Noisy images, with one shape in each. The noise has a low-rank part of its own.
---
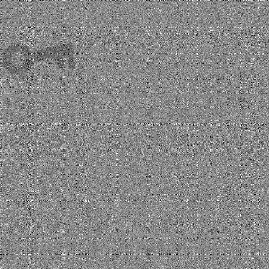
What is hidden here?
dark key, top left
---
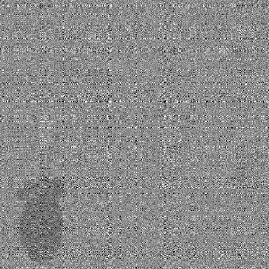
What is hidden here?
dark footprint, bottom left
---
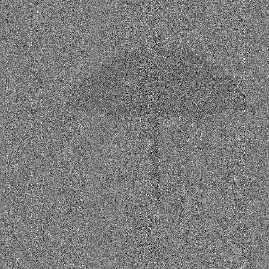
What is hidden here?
dark umbrella
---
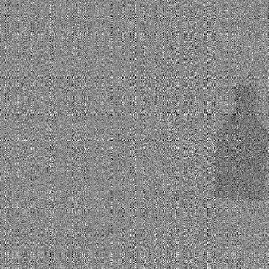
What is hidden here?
dark bottle, middle right
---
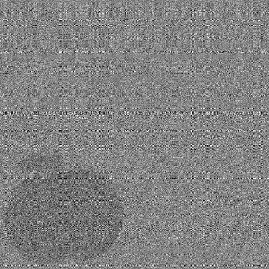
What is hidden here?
dark apple, bottom left
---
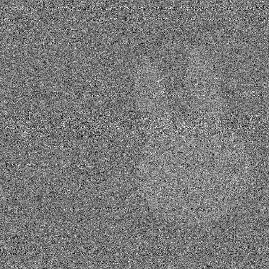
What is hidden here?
light rabbit's head
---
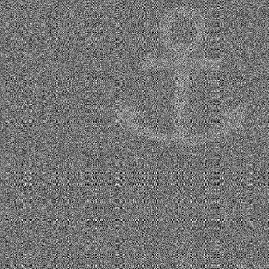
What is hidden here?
light anchor
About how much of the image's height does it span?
half
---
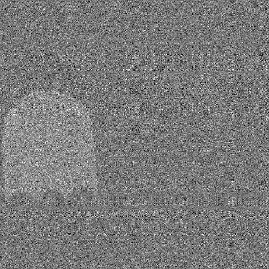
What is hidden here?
light ghost, middle left
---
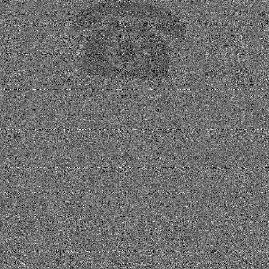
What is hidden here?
dark telephone, top middle
